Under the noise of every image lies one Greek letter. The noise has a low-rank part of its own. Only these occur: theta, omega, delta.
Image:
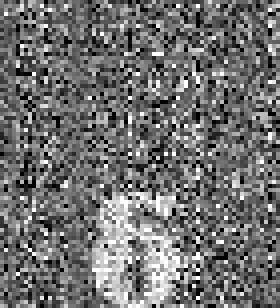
delta
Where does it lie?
bottom middle
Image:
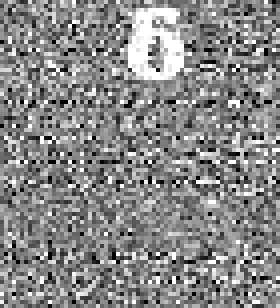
delta
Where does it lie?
top middle
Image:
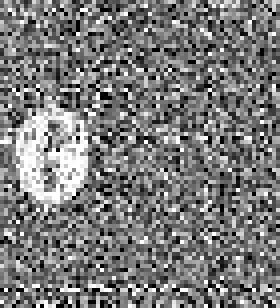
theta
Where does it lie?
middle left
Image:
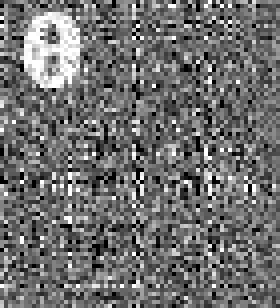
theta
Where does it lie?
top left
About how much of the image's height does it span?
a quarter
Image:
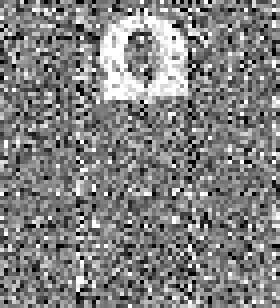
omega
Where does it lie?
top middle
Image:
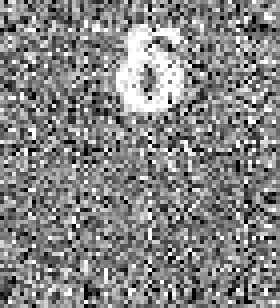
delta
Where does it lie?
top middle
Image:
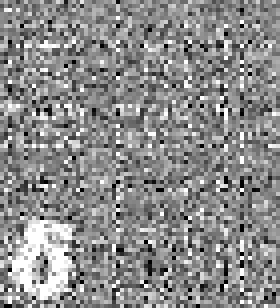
delta
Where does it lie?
bottom left
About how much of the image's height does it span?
a quarter
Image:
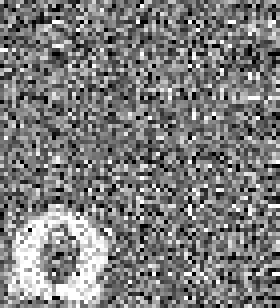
omega
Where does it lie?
bottom left
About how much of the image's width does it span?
a third
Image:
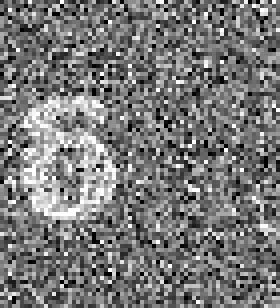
delta
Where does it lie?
middle left
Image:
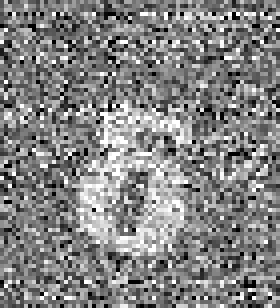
delta
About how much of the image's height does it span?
half
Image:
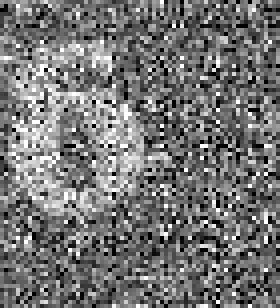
delta
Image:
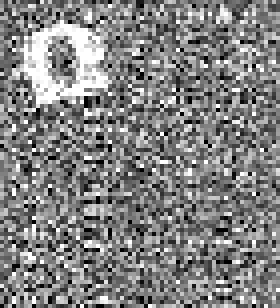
omega
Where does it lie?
top left
